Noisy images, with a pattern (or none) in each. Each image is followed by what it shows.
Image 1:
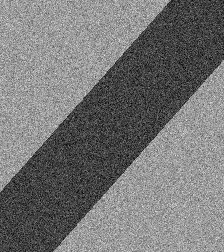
a diagonal band
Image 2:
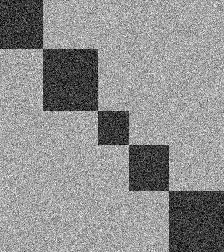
blocks along the diagonal
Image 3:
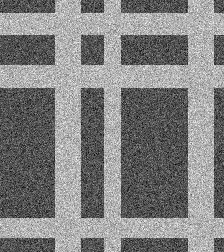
bands of rows crossing bands of columns
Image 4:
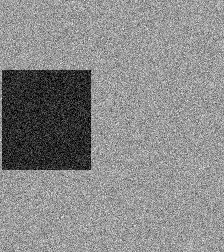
one block
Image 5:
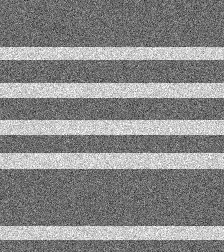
bands of rows
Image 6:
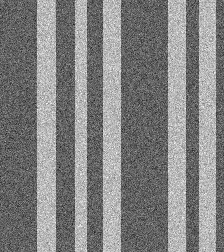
bands of columns
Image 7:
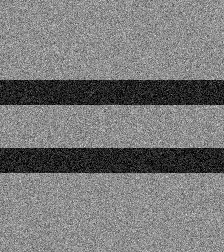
bands of rows
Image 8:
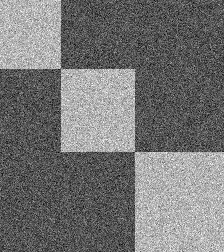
blocks along the diagonal
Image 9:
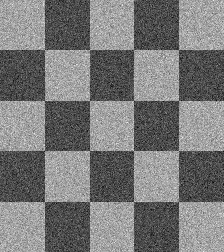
a checkerboard
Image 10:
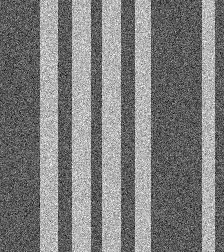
bands of columns
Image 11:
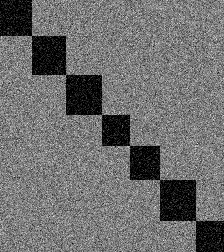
blocks along the diagonal
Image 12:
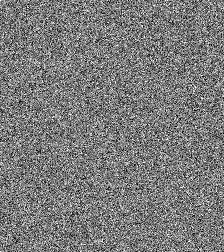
only noise
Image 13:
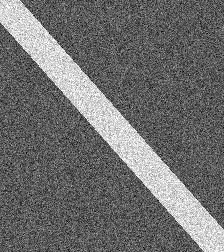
a diagonal band
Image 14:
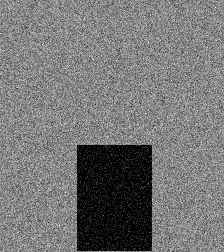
one block
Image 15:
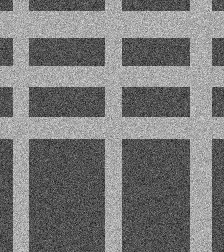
bands of rows crossing bands of columns
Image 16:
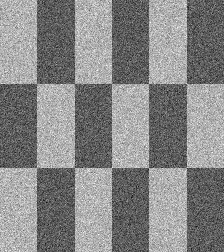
a checkerboard
